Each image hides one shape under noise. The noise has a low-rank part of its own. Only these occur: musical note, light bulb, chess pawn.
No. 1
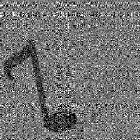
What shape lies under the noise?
musical note
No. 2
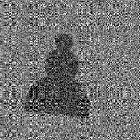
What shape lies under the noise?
chess pawn
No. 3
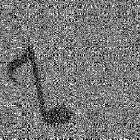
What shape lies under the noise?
musical note
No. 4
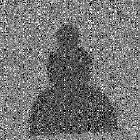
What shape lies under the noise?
chess pawn
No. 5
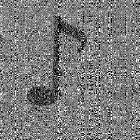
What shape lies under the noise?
musical note
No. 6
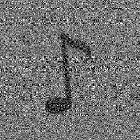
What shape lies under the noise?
musical note
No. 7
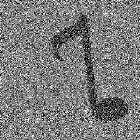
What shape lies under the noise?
musical note
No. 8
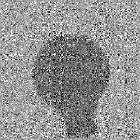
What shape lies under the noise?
light bulb
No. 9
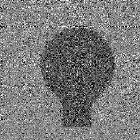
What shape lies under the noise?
light bulb
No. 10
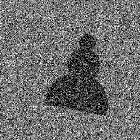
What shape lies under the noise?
chess pawn
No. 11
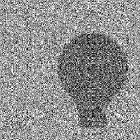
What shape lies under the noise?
light bulb
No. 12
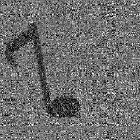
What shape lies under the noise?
musical note
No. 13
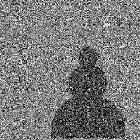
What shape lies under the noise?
chess pawn
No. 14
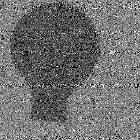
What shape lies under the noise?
light bulb
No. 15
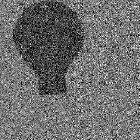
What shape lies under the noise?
light bulb
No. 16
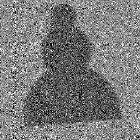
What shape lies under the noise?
chess pawn
